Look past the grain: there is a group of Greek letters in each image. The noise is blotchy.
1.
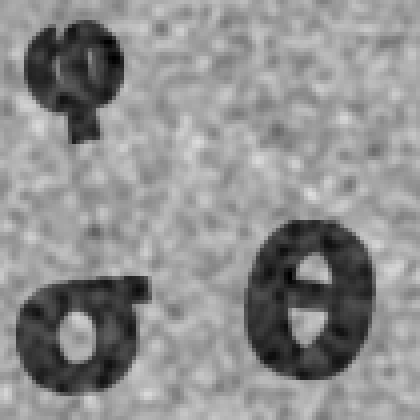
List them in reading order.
top left: dark phi; bottom left: dark sigma; bottom right: dark theta
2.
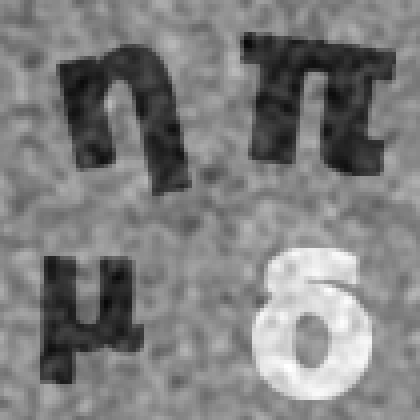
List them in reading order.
top left: dark eta; top right: dark pi; bottom left: dark mu; bottom right: light delta
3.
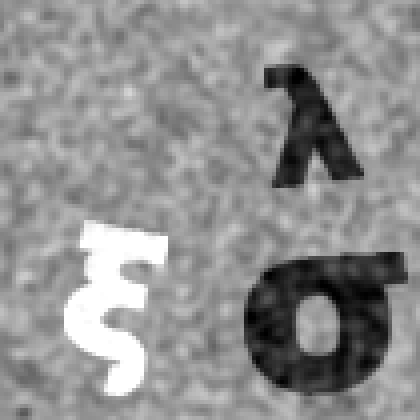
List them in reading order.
top right: dark lambda; bottom left: light xi; bottom right: dark sigma
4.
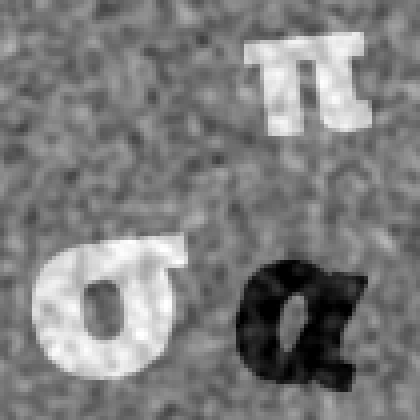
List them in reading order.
top right: light pi; bottom left: light sigma; bottom right: dark alpha
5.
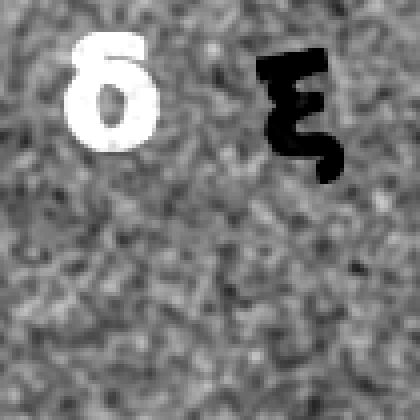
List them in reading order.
top left: light delta; top right: dark xi
